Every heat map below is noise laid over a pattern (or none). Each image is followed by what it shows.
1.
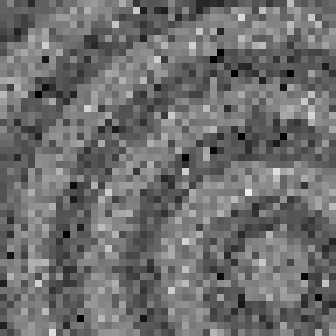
rings round one point
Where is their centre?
bottom right
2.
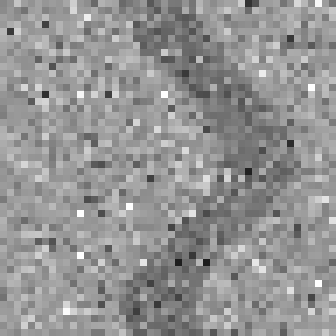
a wavy band
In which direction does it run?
top to bottom
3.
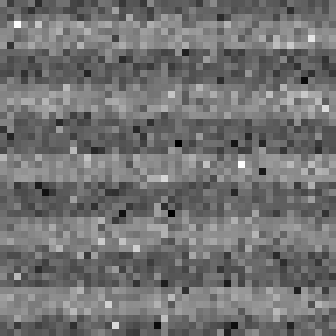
horizontal stripes
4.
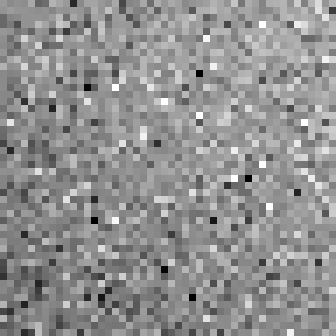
a smooth slope
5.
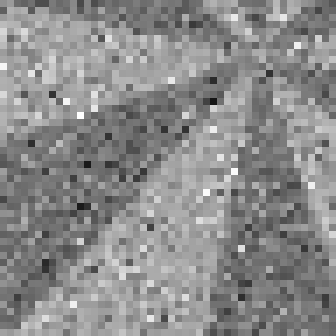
spokes from one point
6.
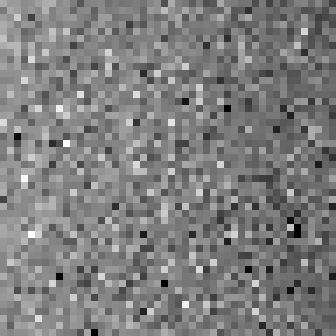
a smooth slope
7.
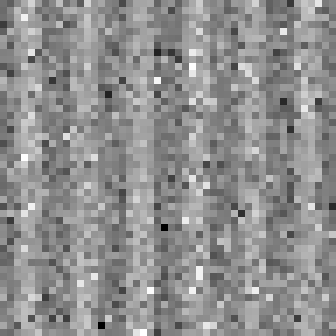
vertical stripes
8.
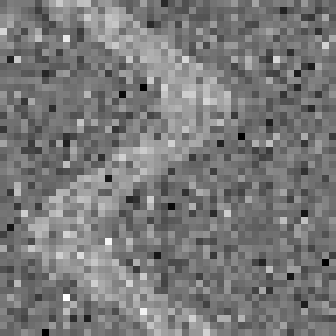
a wavy band
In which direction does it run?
top to bottom
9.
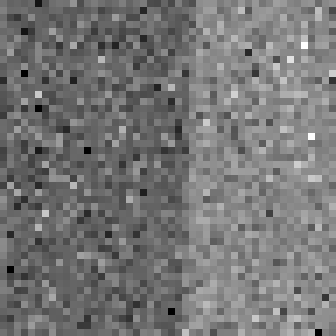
a sharp edge
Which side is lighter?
right
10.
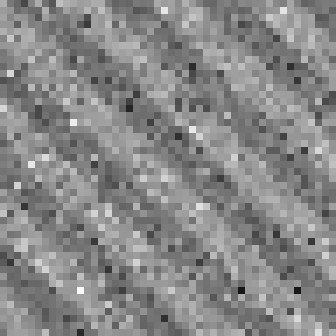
diagonal stripes
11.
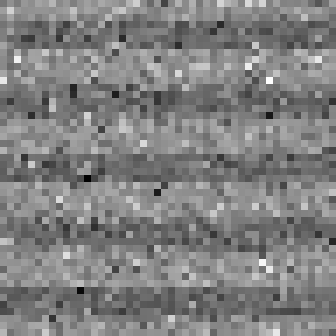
horizontal stripes
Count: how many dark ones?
5
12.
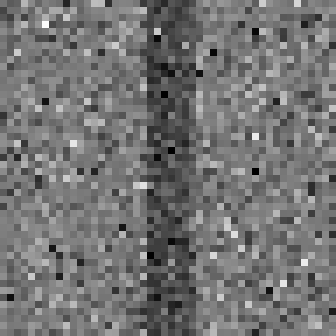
one vertical stripe
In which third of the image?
middle
